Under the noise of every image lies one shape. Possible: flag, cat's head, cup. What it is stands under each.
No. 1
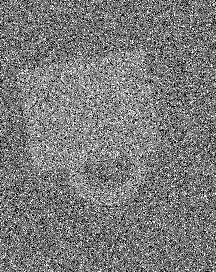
cup
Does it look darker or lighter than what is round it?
lighter
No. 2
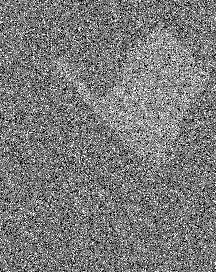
flag
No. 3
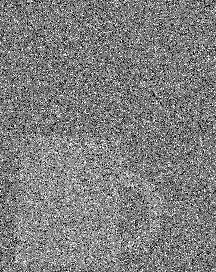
cup
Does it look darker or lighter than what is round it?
lighter
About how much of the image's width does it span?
two thirds
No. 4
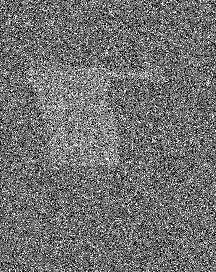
flag
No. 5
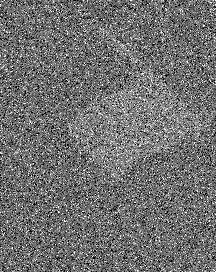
flag
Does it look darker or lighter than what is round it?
lighter
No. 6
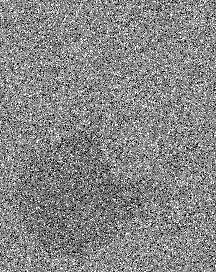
cat's head
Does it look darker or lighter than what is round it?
darker
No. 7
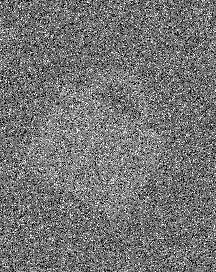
cup
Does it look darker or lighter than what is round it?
lighter
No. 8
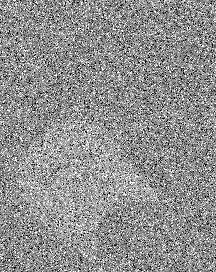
cat's head
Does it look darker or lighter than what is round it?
lighter
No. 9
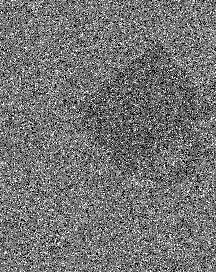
cup
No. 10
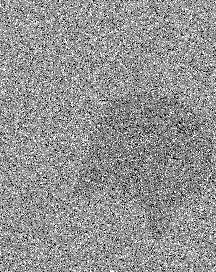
cat's head
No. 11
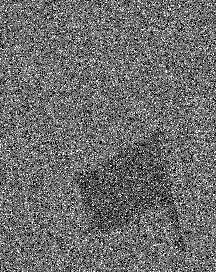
flag
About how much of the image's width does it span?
half
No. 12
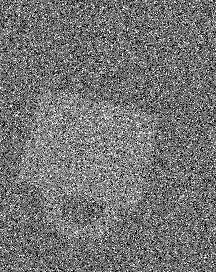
cup
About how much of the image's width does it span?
two thirds
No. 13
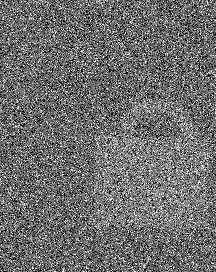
cup
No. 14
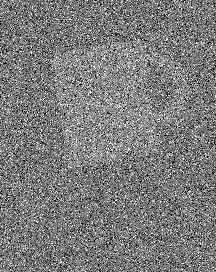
cup
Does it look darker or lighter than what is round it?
lighter
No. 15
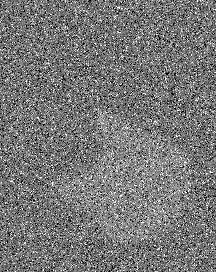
cat's head
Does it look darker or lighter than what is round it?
lighter
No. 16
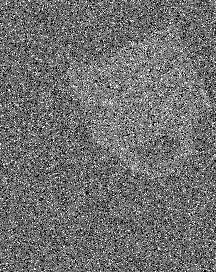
cup
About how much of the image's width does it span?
two thirds
